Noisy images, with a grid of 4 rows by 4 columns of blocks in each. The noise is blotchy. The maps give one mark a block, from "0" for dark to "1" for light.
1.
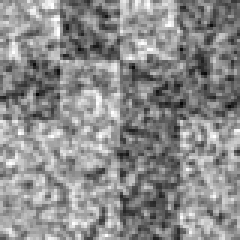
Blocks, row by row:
1 0 1 0
0 1 0 0
1 1 0 1
1 1 0 1
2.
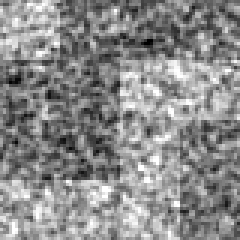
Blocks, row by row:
1 0 0 0
0 0 1 1
0 0 1 0
1 1 1 0
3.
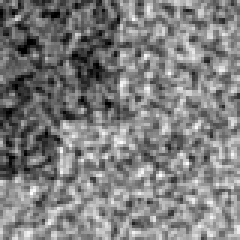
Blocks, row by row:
0 0 1 1
0 0 1 1
0 1 1 1
1 1 1 1
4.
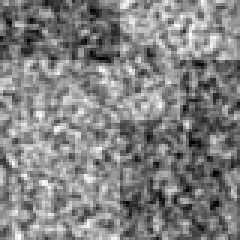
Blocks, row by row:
0 0 1 1
1 1 1 0
1 1 0 0
1 1 0 0
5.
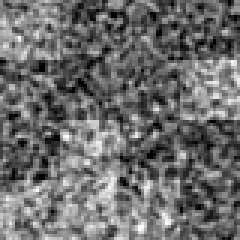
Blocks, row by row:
1 0 0 0
0 0 0 1
0 1 0 0
1 1 1 0
